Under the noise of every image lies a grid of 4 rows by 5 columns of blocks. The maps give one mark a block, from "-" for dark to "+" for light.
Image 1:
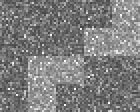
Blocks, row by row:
----+
---++
-++--
-+---
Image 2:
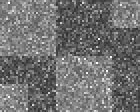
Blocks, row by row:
++--+
++---
--++-
+-++-
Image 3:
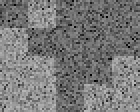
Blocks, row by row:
-+---
+----
++--+
++-++
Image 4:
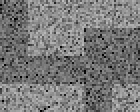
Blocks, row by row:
-++++
-++--
-----
+++-+
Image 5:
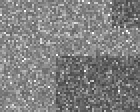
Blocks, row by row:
++++-
+++++
++---
++---
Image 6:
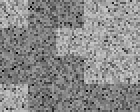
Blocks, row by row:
+--++
--+++
---++
+----
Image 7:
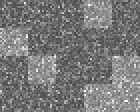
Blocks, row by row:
---+-
+----
-+--+
---++
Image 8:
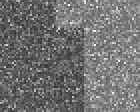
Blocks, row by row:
--+++
---++
---++
---++
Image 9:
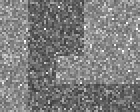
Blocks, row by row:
+--++
+--++
+-+++
+----
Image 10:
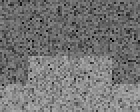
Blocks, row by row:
-----
-----
-+++-
+++++
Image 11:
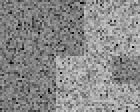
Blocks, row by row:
---++
---++
--++-
--+++
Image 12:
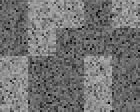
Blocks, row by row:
-++-+
-+---
+--+-
+--+-
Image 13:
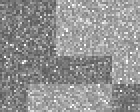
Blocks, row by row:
--+++
--+++
----+
-+++-
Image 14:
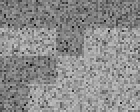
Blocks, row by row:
-----
++-++
--+++
-++++
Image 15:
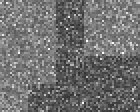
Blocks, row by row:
++-++
++-++
++---
+----
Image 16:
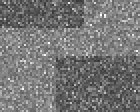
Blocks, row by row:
---++
+++++
++---
++---
